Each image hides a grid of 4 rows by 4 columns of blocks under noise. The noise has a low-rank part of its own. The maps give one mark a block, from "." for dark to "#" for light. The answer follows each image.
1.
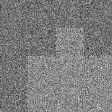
....
..#.
.###
.###
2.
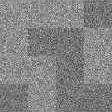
###.
#..#
##.#
.#..
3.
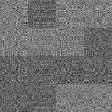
#.##
###.
....
..##
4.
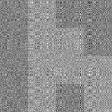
.#..
.##.
.###
.#.#
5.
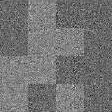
.#..
.##.
##..
#.#.
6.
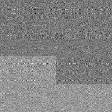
....
....
##..
####
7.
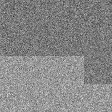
....
....
###.
####
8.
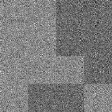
##..
##..
###.
#..#
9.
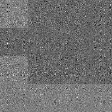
#...
....
#...
####
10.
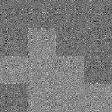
....
.#..
###.
.###
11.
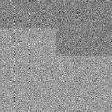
....
##..
####
####
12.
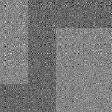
#...
#.##
#.##
..##
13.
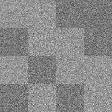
##..
.##.
#.##
.#.#
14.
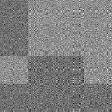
.###
.###
#..#
....
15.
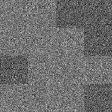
##..
###.
.###
###.
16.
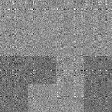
####
####
..#.
.##.
